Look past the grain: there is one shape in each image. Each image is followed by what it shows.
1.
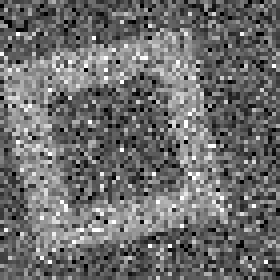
square frame
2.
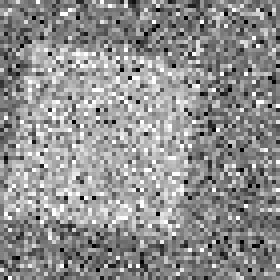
square
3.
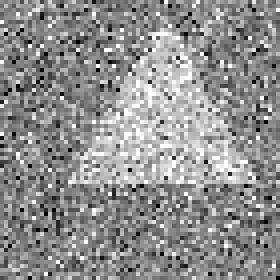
triangle
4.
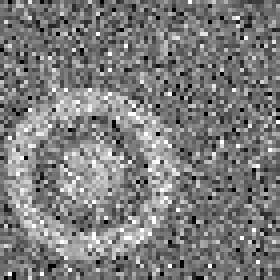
bullseye
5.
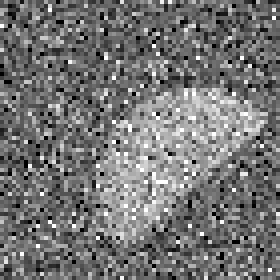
half disc
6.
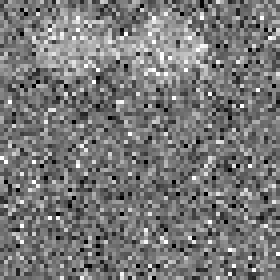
dumbbell
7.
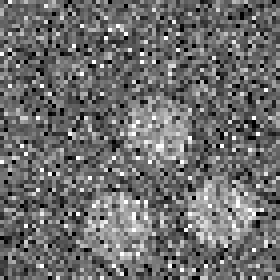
three dots
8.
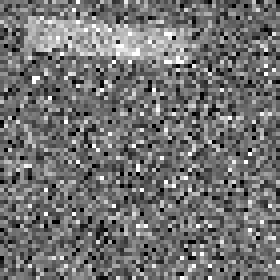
bar
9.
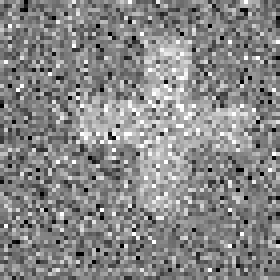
cross
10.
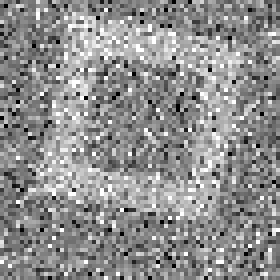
square frame
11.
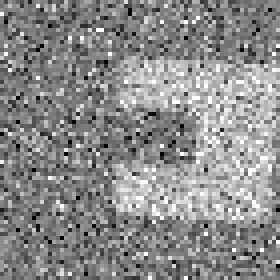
square with a notch
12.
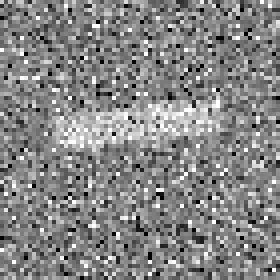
bar
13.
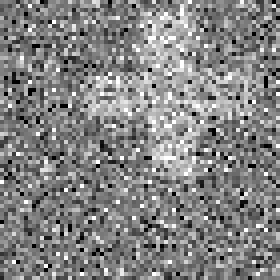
cross
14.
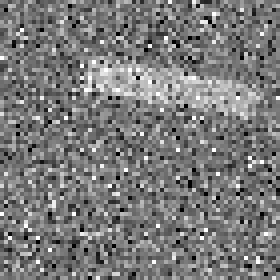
bar
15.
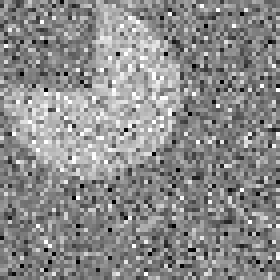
disc with a wedge cut out
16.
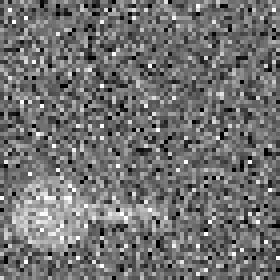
lollipop
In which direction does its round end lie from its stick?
left
